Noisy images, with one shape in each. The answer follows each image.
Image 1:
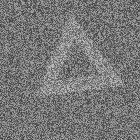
triangle frame
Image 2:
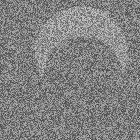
crescent
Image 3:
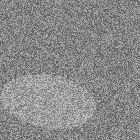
ellipse
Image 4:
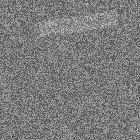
bar
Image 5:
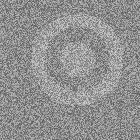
bullseye
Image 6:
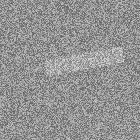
bar
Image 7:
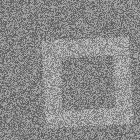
square frame
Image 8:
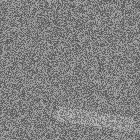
bar
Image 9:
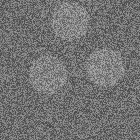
three dots
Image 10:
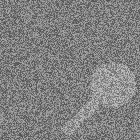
lollipop
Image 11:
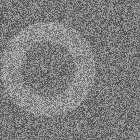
ring
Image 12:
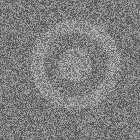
bullseye
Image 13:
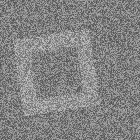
square frame
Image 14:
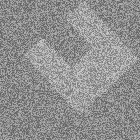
square with a notch
